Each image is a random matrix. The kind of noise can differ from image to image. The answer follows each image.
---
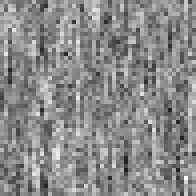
streaked along the columns
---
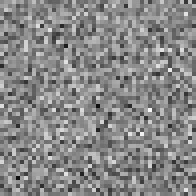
independent entries
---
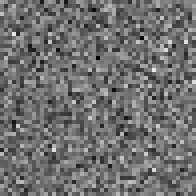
independent entries
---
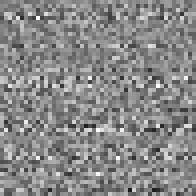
rows of uneven size
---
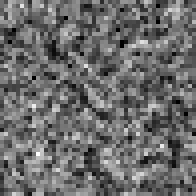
blotchy
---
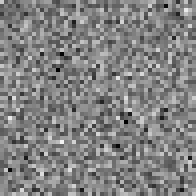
independent entries
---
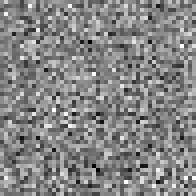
low rank plus noise
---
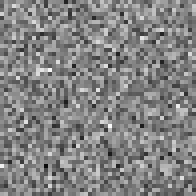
independent entries
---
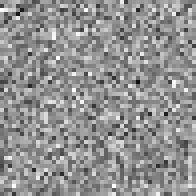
independent entries
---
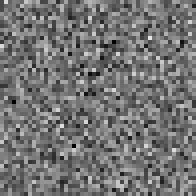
independent entries
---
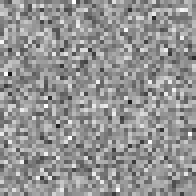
independent entries
